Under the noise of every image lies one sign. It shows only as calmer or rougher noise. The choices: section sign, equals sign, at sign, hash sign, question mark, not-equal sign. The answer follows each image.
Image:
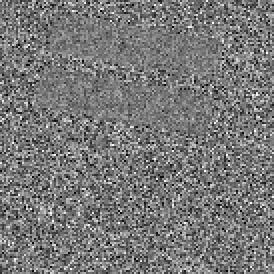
equals sign
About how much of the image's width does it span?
two thirds
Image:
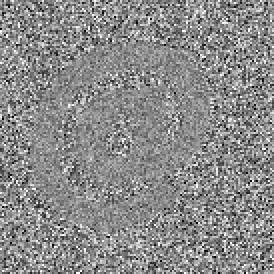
at sign
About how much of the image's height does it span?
two thirds
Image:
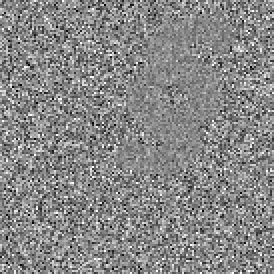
section sign
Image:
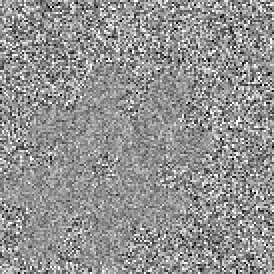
hash sign
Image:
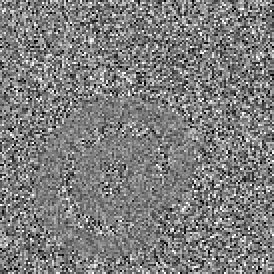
at sign
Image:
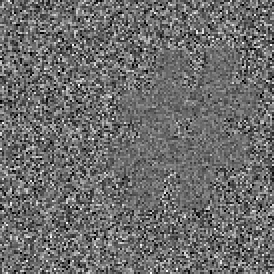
hash sign
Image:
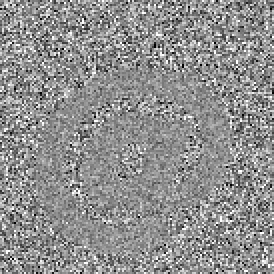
at sign
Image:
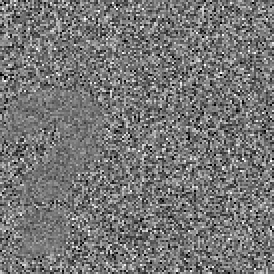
question mark
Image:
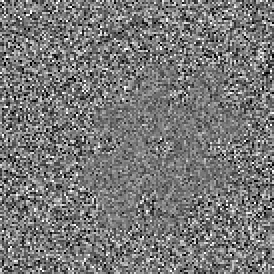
hash sign
